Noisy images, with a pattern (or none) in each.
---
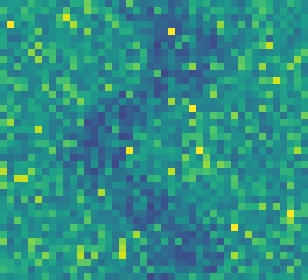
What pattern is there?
a wavy band
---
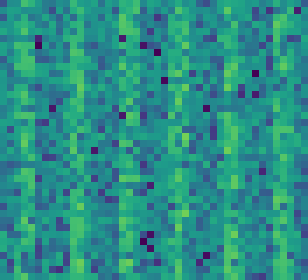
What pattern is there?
vertical stripes
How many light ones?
6
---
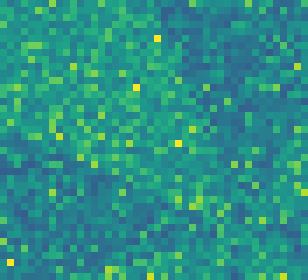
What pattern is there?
spokes from one point
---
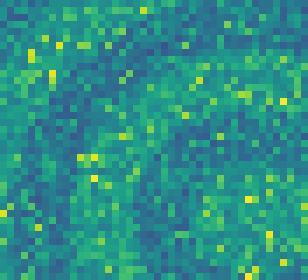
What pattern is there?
rings round one point
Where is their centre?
bottom right
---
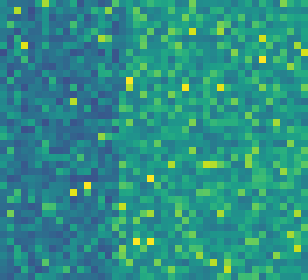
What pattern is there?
a sharp edge
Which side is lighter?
right
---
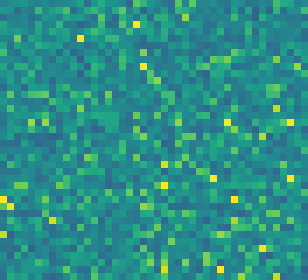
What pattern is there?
only noise
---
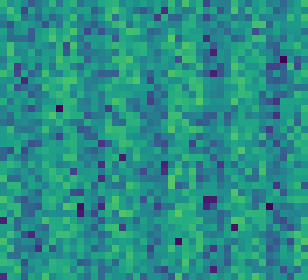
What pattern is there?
vertical stripes
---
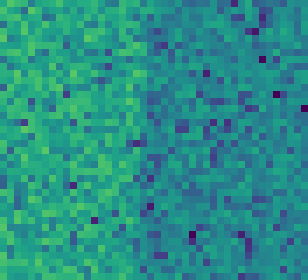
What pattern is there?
a sharp edge
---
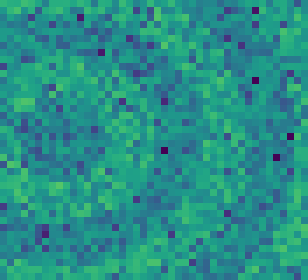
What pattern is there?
rings round one point
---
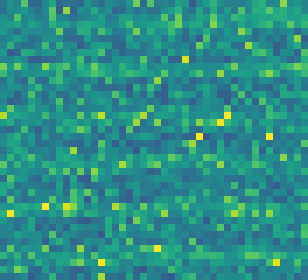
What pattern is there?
horizontal stripes
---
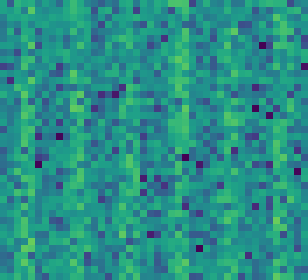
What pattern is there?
vertical stripes
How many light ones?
6
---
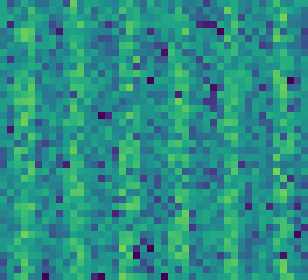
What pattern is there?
vertical stripes
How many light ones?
6
